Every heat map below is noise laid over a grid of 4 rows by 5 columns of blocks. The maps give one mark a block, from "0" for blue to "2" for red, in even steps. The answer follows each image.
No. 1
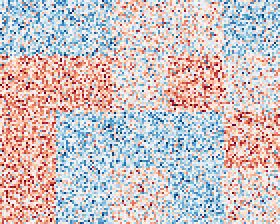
0 0 1 1 0
2 2 1 2 1
2 0 0 0 2
2 0 1 0 1
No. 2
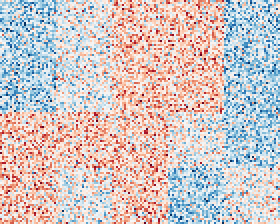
0 1 2 2 0
0 1 2 2 0
2 2 2 1 0
2 1 2 0 1
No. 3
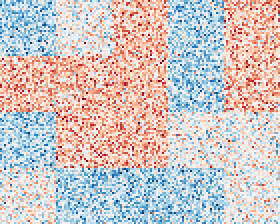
0 1 2 0 2
2 2 2 0 2
0 2 2 1 1
1 0 0 0 1
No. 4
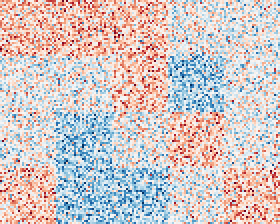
2 2 2 1 1
1 1 2 0 1
1 0 1 2 1
2 0 0 1 2
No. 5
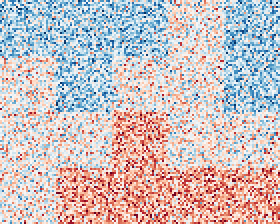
0 0 0 1 0
1 0 1 1 0
1 1 2 1 1
1 2 2 2 2
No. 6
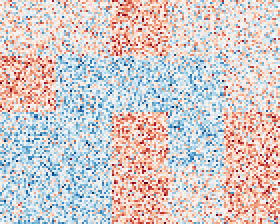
1 1 2 1 1
2 0 0 0 1
0 0 2 0 2
0 0 2 1 2
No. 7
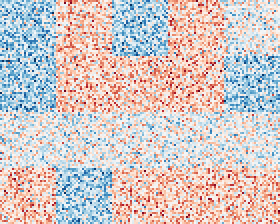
0 2 0 2 1
0 2 2 2 0
1 1 1 1 1
2 0 2 2 2
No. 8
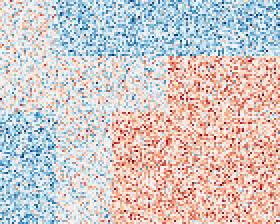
1 0 0 0 0
1 1 1 2 2
0 1 2 2 2
0 1 2 2 2
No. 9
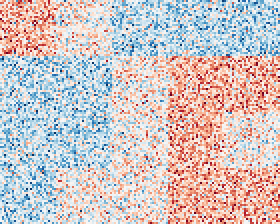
2 1 0 0 0
0 0 1 2 2
0 0 1 2 1
0 1 1 2 2
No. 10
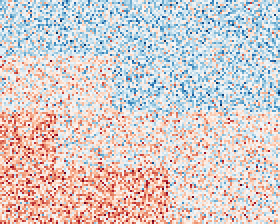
0 0 0 0 0
1 1 0 0 0
2 1 1 1 1
2 2 2 1 1
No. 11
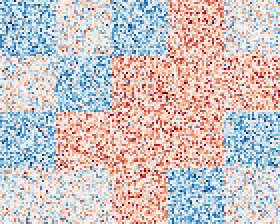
0 1 0 2 1
1 0 2 2 2
0 2 2 2 0
1 1 2 0 1
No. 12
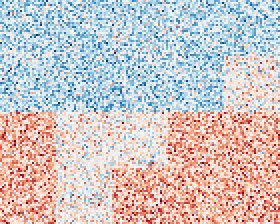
0 0 0 0 0
0 0 0 0 1
2 1 1 2 2
2 1 2 2 2
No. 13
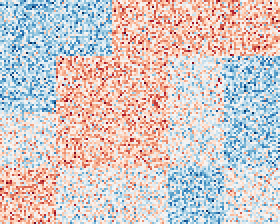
0 0 2 2 2
0 2 2 1 0
1 2 2 1 0
2 1 1 0 1
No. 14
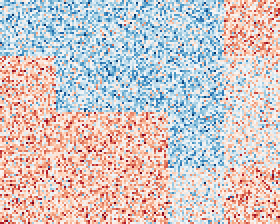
0 0 0 0 2
2 0 0 0 1
2 2 2 0 1
2 2 2 1 2
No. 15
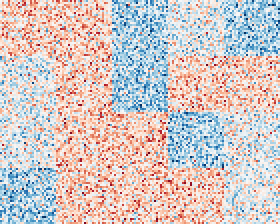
2 2 0 1 0
1 2 0 2 2
1 2 2 0 1
0 2 2 2 1
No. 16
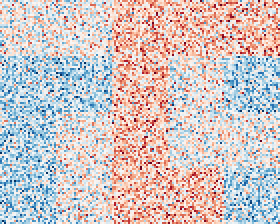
1 1 2 2 2
0 0 2 1 0
0 1 2 1 1
0 1 2 2 0
